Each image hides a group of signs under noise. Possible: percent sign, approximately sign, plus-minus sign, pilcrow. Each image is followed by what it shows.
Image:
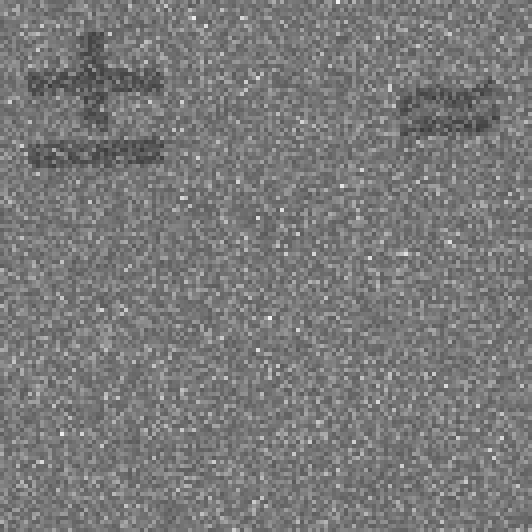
top left: dark plus-minus sign; top right: dark approximately sign
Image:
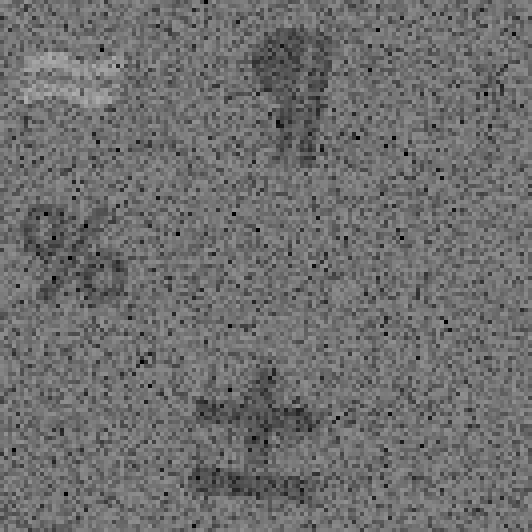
top left: light approximately sign; top middle: dark pilcrow; middle left: dark percent sign; bottom middle: dark plus-minus sign
